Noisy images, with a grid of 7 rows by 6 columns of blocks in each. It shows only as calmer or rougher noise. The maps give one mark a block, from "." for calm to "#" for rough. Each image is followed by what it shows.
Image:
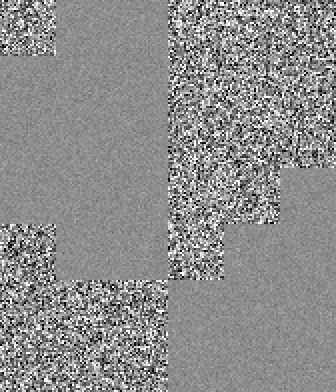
# . . # # #
. . . # # #
. . . # # #
. . . # # .
# . . # . .
# # # . . .
# # # . . .
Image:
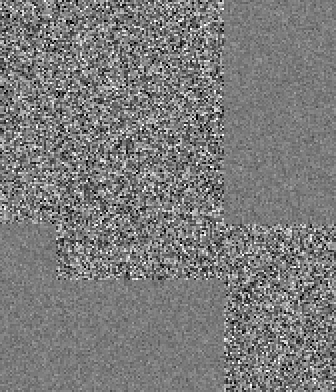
# # # # . .
# # # # . .
# # # # . .
# # # # . .
. # # # # #
. . . . # #
. . . . # #
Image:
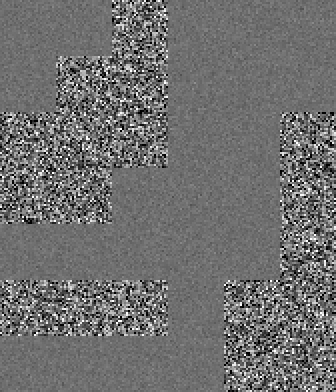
. . # . . .
. # # . . .
# # # . . #
# # . . . #
. . . . . #
# # # . # #
. . . . # #
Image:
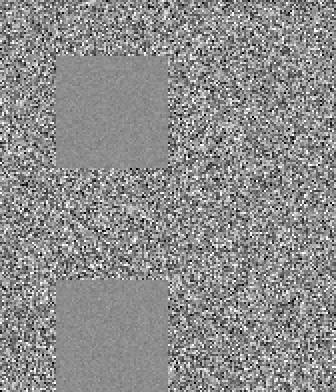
# # # # # #
# . . # # #
# . . # # #
# # # # # #
# # # # # #
# . . # # #
# . . # # #
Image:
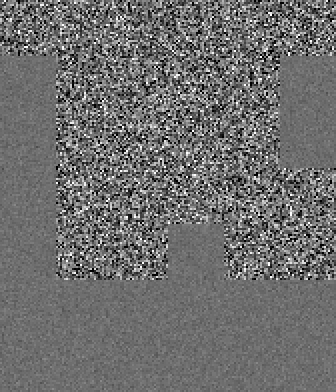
# # # # # #
. # # # # .
. # # # # .
. # # # # #
. # # . # #
. . . . . .
. . . . . .
